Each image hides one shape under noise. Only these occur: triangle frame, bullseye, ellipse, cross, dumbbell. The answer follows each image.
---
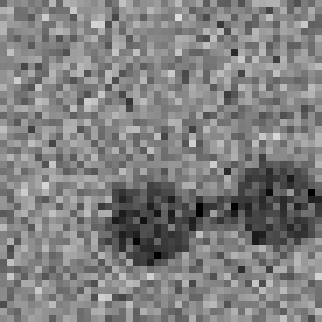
dumbbell
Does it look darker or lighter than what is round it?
darker
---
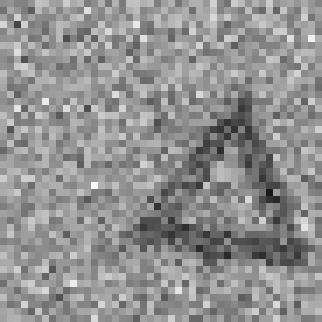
triangle frame
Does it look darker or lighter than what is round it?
darker
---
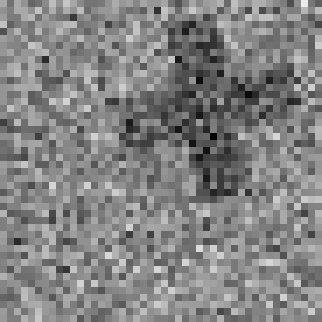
cross
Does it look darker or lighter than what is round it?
darker
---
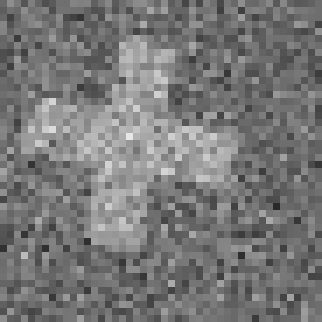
cross
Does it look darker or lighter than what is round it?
lighter
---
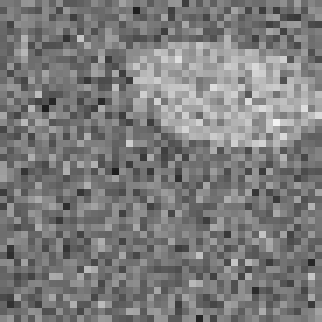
ellipse
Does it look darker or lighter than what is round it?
lighter
